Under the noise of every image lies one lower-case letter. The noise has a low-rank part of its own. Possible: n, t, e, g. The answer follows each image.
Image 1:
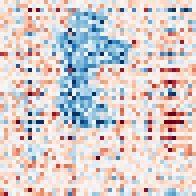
blue t
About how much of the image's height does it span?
two thirds
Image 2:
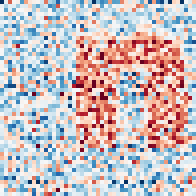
red n
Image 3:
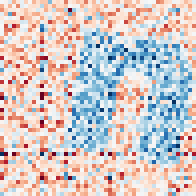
blue n
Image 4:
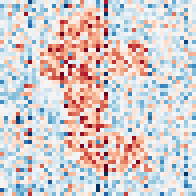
red t
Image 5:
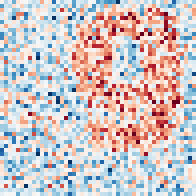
red g
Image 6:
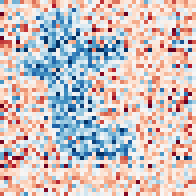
blue t
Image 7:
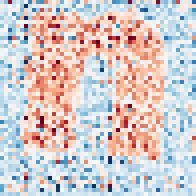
red n
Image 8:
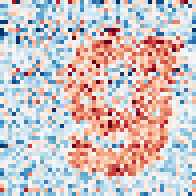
red g
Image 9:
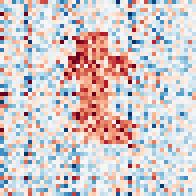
red t
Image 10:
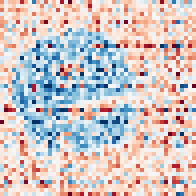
blue e
